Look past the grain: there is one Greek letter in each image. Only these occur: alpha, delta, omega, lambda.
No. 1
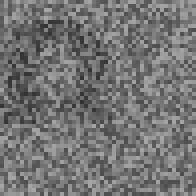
omega
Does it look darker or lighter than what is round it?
darker
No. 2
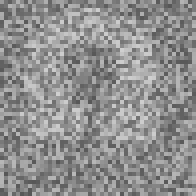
omega
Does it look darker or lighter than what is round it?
lighter
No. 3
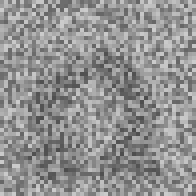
omega
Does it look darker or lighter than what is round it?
darker
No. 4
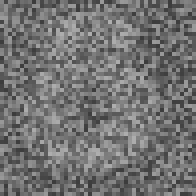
delta
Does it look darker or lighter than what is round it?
lighter
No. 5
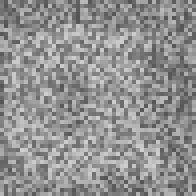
alpha
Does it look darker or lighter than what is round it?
lighter
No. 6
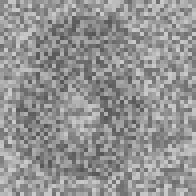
delta
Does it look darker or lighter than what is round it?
darker
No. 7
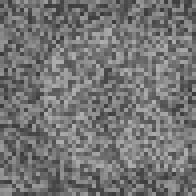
alpha
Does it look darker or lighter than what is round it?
lighter
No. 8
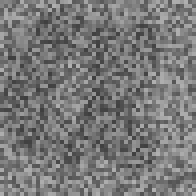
alpha
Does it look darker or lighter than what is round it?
darker
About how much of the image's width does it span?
nearly all
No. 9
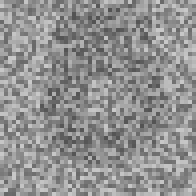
delta
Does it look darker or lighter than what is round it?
darker
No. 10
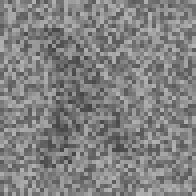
lambda
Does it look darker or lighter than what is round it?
darker
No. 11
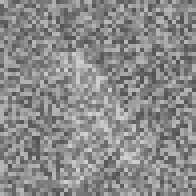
lambda
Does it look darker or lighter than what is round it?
lighter
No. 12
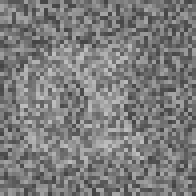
alpha
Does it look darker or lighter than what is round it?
lighter
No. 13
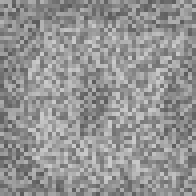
alpha
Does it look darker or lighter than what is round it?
lighter
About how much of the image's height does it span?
nearly all
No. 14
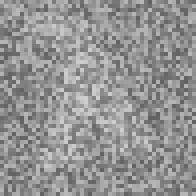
lambda
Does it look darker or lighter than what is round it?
lighter
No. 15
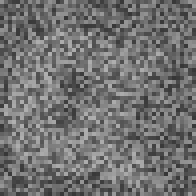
alpha
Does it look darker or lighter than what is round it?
lighter
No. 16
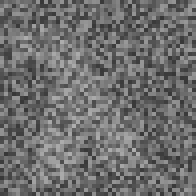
lambda
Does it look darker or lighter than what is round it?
lighter
